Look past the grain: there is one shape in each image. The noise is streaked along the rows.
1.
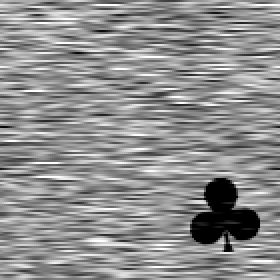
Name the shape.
club
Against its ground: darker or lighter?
darker
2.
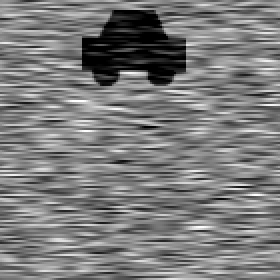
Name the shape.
car
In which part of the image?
top middle
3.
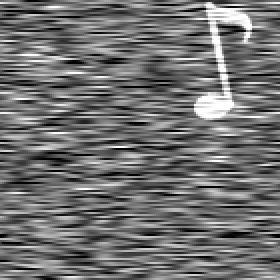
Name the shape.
musical note
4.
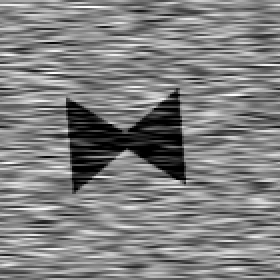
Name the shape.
bow tie
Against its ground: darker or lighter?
darker
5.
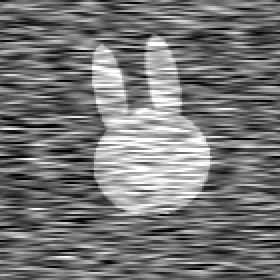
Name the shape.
rabbit's head
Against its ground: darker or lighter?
lighter
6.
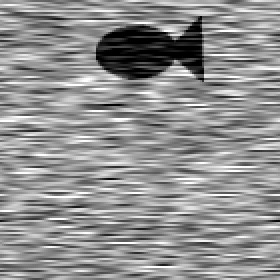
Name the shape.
fish
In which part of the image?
top middle
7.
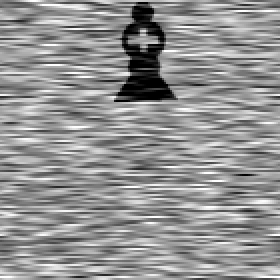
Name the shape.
chess bishop
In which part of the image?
top middle
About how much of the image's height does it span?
a third
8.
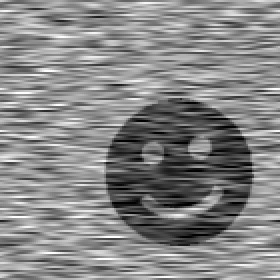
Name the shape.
smiling face
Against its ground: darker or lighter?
darker
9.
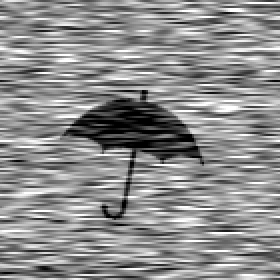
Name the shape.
umbrella
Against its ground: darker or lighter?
darker
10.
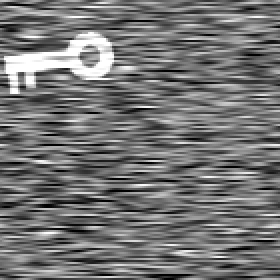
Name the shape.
key
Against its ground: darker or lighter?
lighter
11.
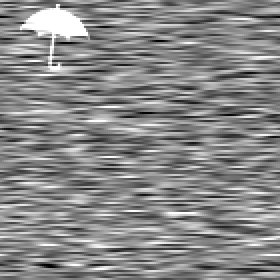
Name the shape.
umbrella
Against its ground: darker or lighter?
lighter
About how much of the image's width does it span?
a quarter
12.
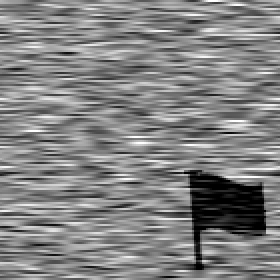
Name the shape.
flag
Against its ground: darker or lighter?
darker
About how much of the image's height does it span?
a third
